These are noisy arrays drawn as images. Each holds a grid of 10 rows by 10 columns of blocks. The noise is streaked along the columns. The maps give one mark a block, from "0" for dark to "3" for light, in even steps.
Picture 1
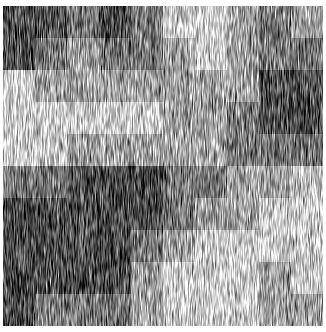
0 0 1 0 1 3 3 2 1 2
0 1 2 1 1 2 3 2 1 1
3 2 2 2 2 2 2 2 0 0
3 3 3 3 3 2 2 1 0 0
3 3 2 2 2 2 2 1 1 1
1 1 0 0 0 1 1 2 2 3
0 0 0 0 0 1 2 2 3 3
0 0 0 0 1 2 3 3 3 3
0 0 0 0 2 3 3 3 2 3
0 1 1 1 2 3 3 3 2 2
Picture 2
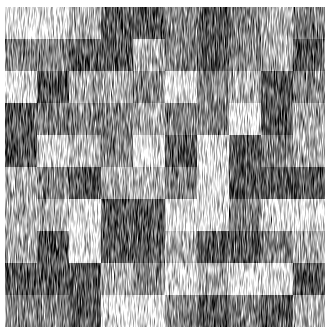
3 3 2 0 0 1 0 1 2 1
1 1 0 0 2 1 0 1 2 0
3 0 2 2 1 3 1 2 0 1
0 1 1 1 2 1 1 3 0 2
0 3 2 1 3 0 3 0 1 2
2 1 0 2 2 1 3 0 0 0
2 2 3 0 0 3 3 1 3 3
2 0 3 0 0 2 0 0 1 2
0 0 0 2 1 3 2 3 3 0
1 1 0 3 3 1 0 1 0 2
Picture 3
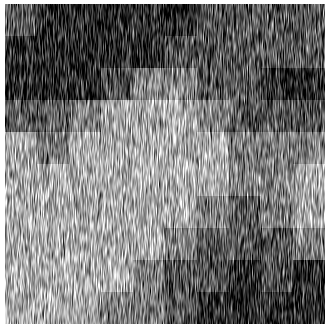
1 0 0 0 0 0 1 1 1 1
0 0 0 0 0 1 1 1 1 1
0 0 0 1 2 2 1 1 0 0
1 1 2 3 3 3 2 1 1 1
3 2 3 3 3 3 3 2 2 2
3 3 3 3 3 3 3 2 2 3
3 3 3 3 3 3 2 1 2 3
3 3 3 3 3 2 1 1 1 2
3 3 3 3 2 1 1 0 1 0
3 3 3 2 2 1 0 0 0 0
